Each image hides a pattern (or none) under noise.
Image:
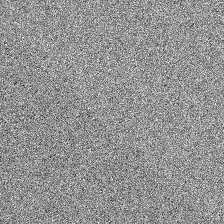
a sharp edge
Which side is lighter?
top right
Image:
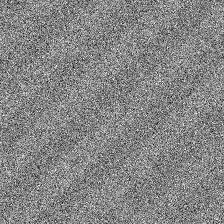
diagonal stripes
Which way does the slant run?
bottom left to top right
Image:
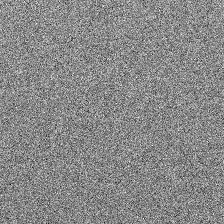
a smooth slope
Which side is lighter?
top
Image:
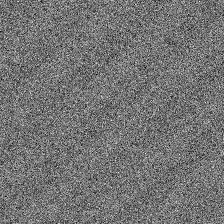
diagonal stripes
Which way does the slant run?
bottom left to top right
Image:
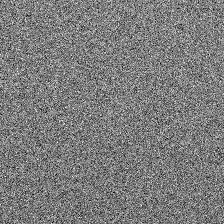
a smooth slope
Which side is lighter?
top
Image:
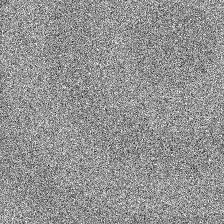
rings round one point
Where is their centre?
top right
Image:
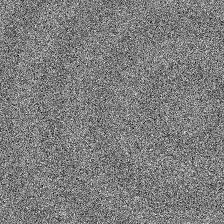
rings round one point
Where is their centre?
middle right
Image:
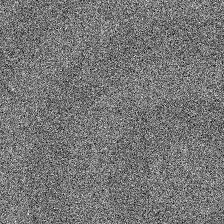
rings round one point
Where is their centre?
bottom right
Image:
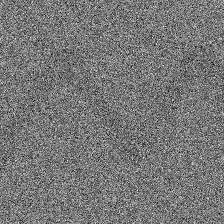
a wavy band
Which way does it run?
left to right
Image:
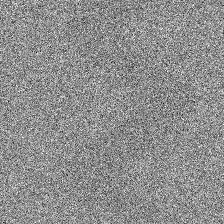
a wavy band
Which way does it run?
top to bottom
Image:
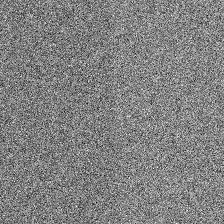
a sharp edge
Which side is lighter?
right
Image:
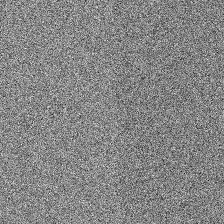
a sharp edge
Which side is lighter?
left
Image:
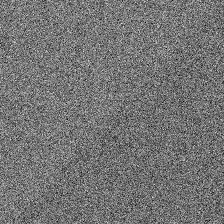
a sharp edge
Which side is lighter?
top left
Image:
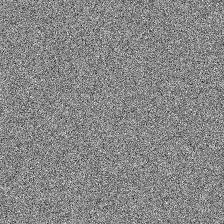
only noise
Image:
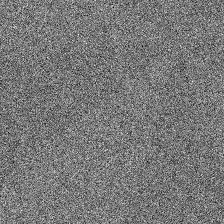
spokes from one point
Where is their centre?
top right
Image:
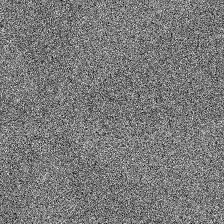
spokes from one point
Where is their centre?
middle left
